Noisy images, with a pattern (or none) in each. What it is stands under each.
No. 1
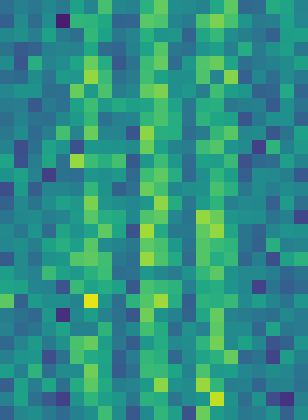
bands of columns
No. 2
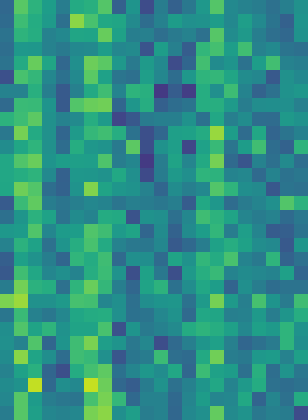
bands of columns
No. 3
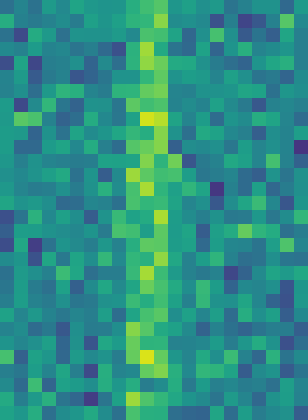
one band of columns
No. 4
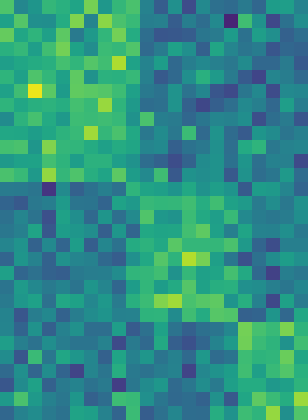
blocks along the diagonal
